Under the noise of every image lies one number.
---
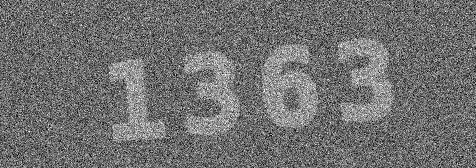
1363
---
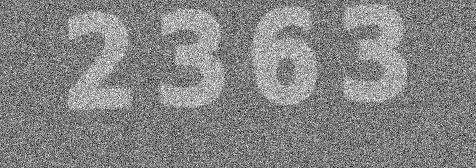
2363
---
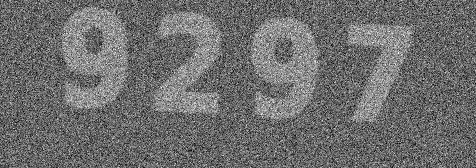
9297
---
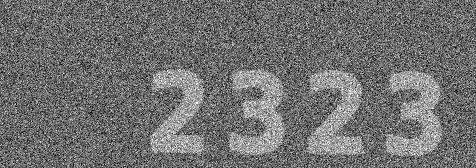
2323
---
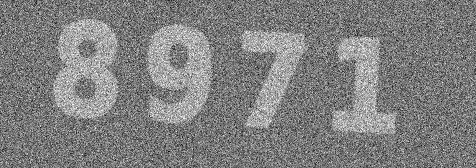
8971
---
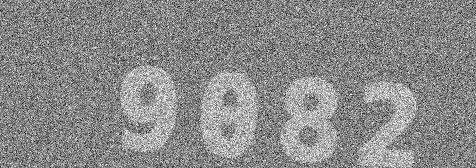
9082
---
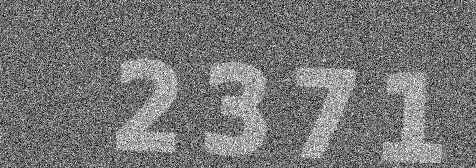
2371
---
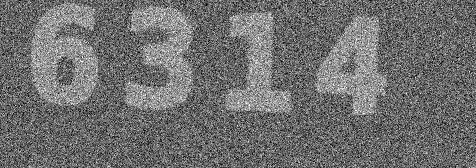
6314
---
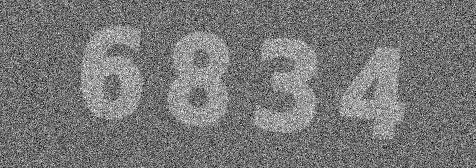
6834
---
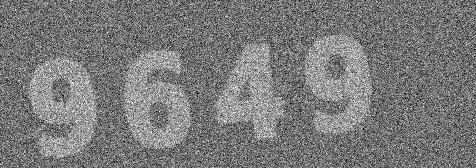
9649
